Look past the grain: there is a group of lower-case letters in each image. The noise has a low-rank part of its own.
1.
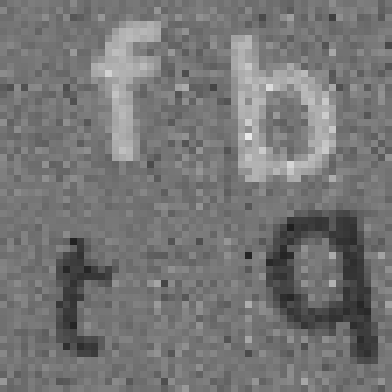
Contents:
top left: light f; top right: light b; bottom left: dark t; bottom right: dark q
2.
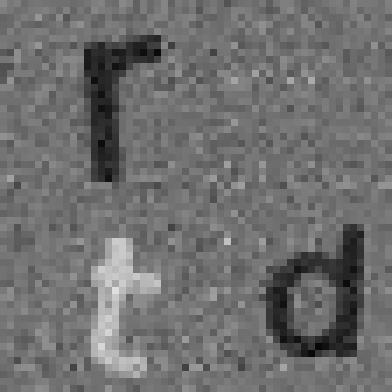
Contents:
top left: dark r; bottom left: light t; bottom right: dark d
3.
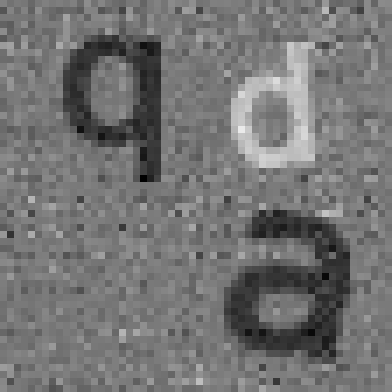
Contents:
top left: dark q; top right: light d; bottom right: dark a
